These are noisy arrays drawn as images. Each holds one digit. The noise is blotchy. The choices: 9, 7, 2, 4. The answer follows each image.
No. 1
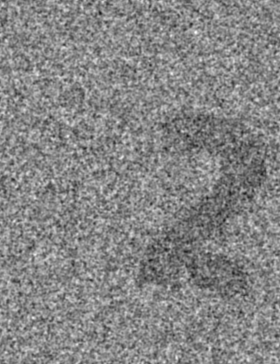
dark 2
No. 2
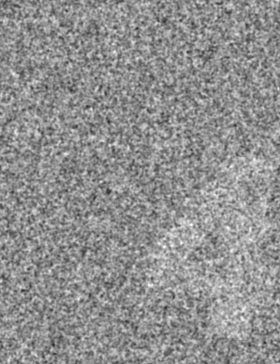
light 4
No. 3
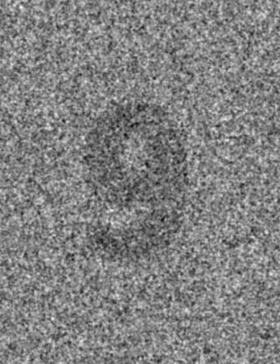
dark 9, centre
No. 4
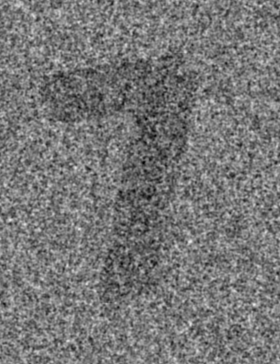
dark 7
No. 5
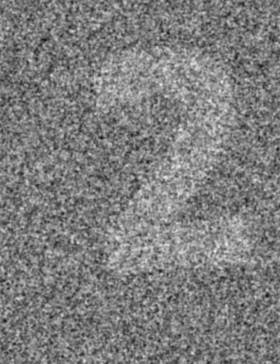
light 2
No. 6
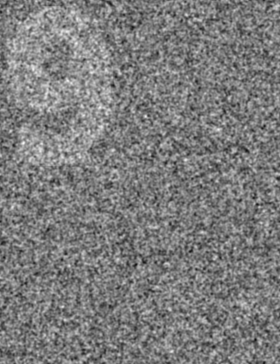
light 9, top left
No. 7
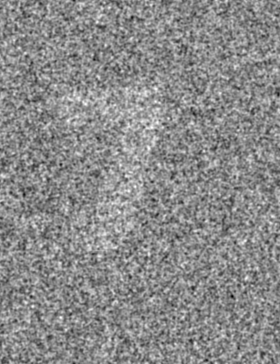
light 7
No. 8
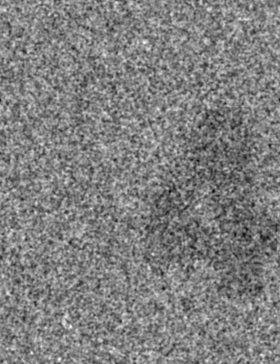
dark 4
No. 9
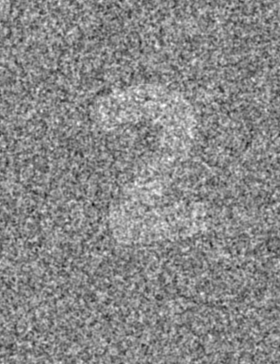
light 2, centre
